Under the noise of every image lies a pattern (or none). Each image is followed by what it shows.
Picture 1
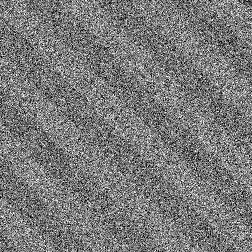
diagonal stripes
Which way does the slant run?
top left to bottom right
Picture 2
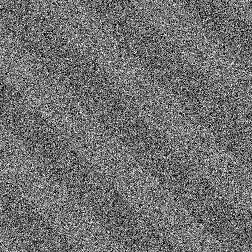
diagonal stripes
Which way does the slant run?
top left to bottom right
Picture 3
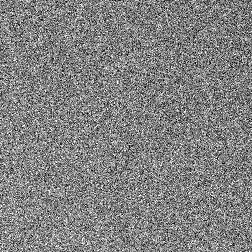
a smooth slope
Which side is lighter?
bottom left
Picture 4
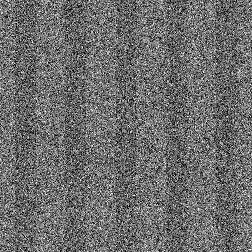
vertical stripes
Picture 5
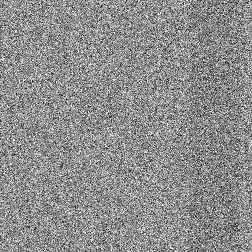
one vertical stripe
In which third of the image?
right
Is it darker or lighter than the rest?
darker
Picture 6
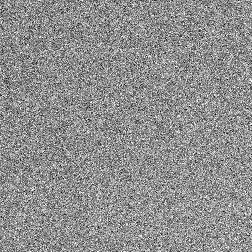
a smooth slope
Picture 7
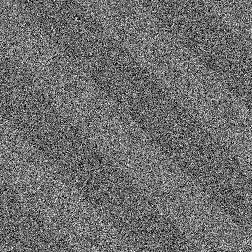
diagonal stripes
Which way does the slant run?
top left to bottom right
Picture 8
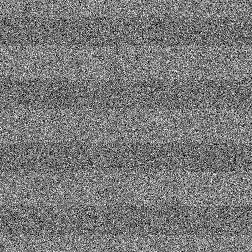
horizontal stripes
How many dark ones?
4
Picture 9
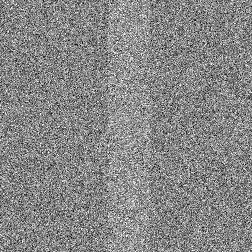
one vertical stripe
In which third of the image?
middle
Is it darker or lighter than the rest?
lighter
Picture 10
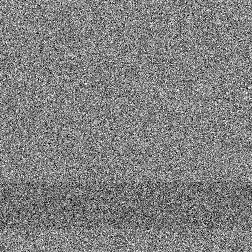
one horizontal stripe
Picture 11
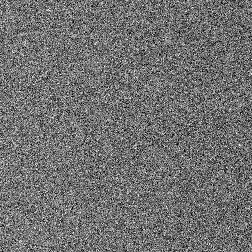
a smooth slope
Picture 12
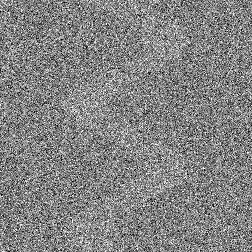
a wavy band
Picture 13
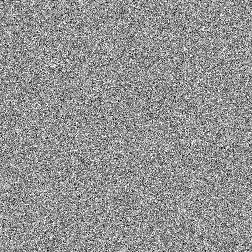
only noise
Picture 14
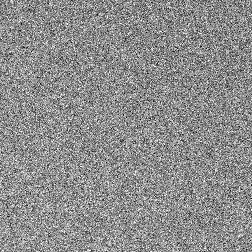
a smooth slope
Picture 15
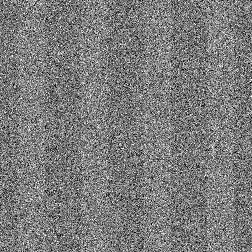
vertical stripes
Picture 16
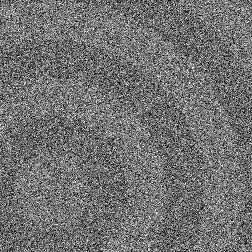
rings round one point
